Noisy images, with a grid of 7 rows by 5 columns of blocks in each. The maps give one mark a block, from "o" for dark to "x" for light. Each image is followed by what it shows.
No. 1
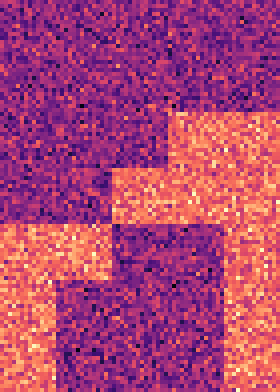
ooooo
ooooo
oooxx
ooxxx
xxoox
xooox
xooox
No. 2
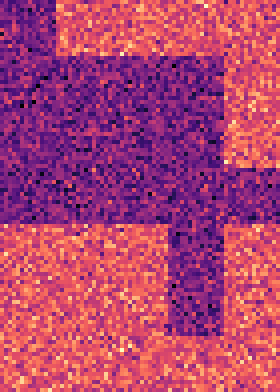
oxxxx
oooox
oooox
ooooo
xxxox
xxxox
xxxxx
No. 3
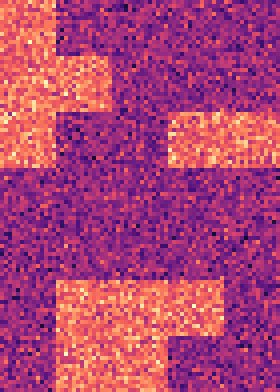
xoooo
xxooo
xooxx
ooooo
ooooo
oxxxo
oxxoo
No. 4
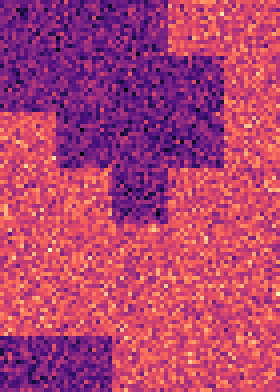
oooxx
oooox
xooox
xxoxx
xxxxx
xxxxx
ooxxx
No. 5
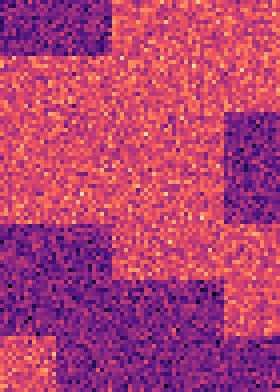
ooxxx
xxxxx
xxxxo
xxxxo
ooxxx
oooox
xoooo
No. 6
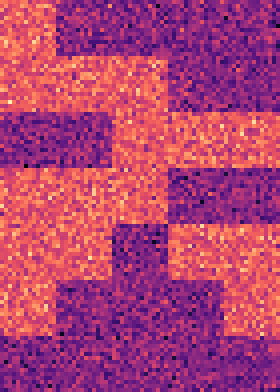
xoooo
xxxoo
ooxxx
xxxoo
xxoxx
xooox
ooooo
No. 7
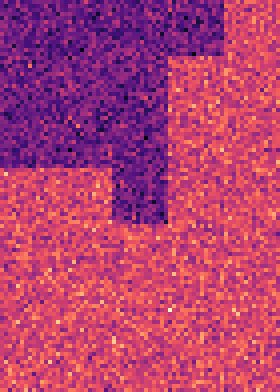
oooox
oooxx
oooxx
xxoxx
xxxxx
xxxxx
xxxxx
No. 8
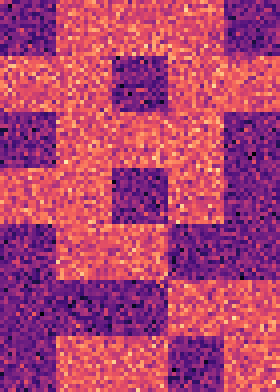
oxxxo
xxoxx
oxxxo
xxoxo
oxxoo
oooxx
oxxox
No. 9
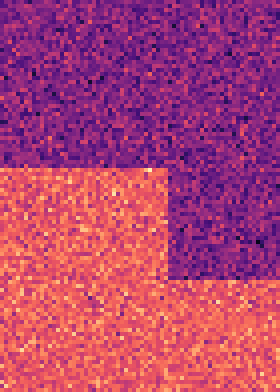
ooooo
ooooo
ooooo
xxxoo
xxxoo
xxxxx
xxxxx
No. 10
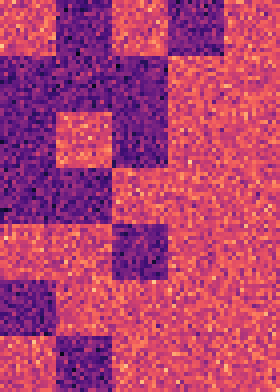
xoxox
oooxx
oxoxx
ooxxx
xxoxx
oxxxx
xoxxx
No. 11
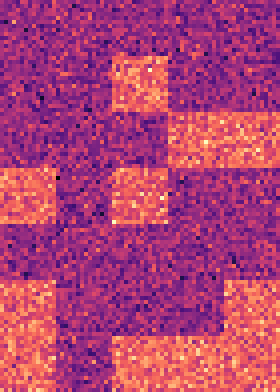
ooooo
ooxoo
oooxx
xoxoo
ooooo
xooox
xoxxx
